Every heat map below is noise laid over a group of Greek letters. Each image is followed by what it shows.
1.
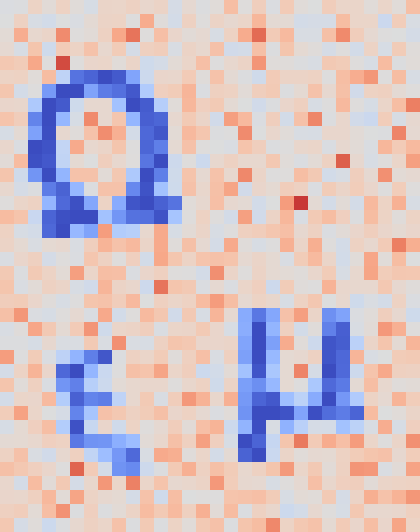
top left: omega; bottom left: xi; bottom right: mu
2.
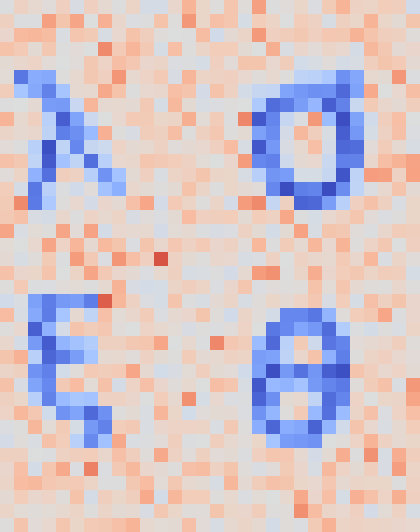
top left: lambda; top right: sigma; bottom left: xi; bottom right: theta
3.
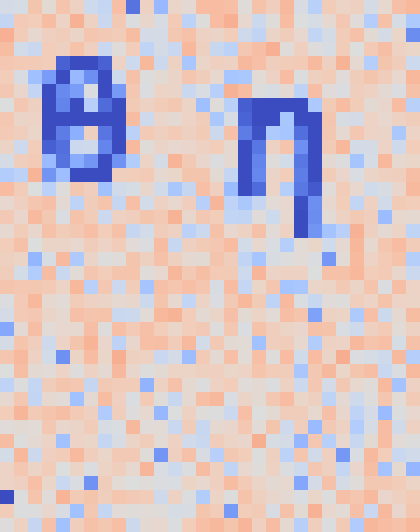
top left: theta; top right: eta
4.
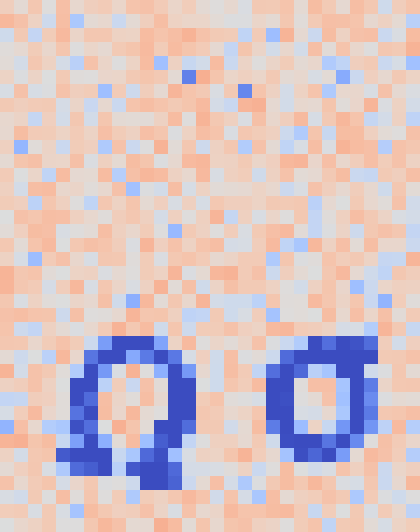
bottom left: omega; bottom right: sigma
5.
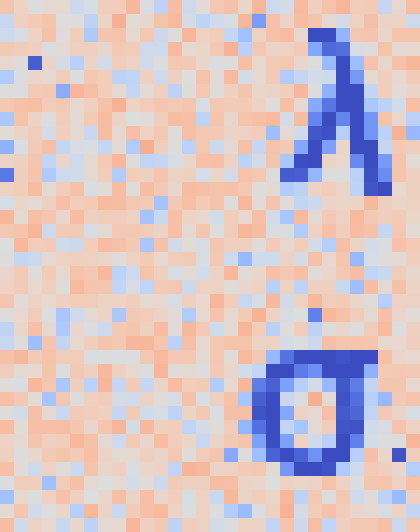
top right: lambda; bottom right: sigma
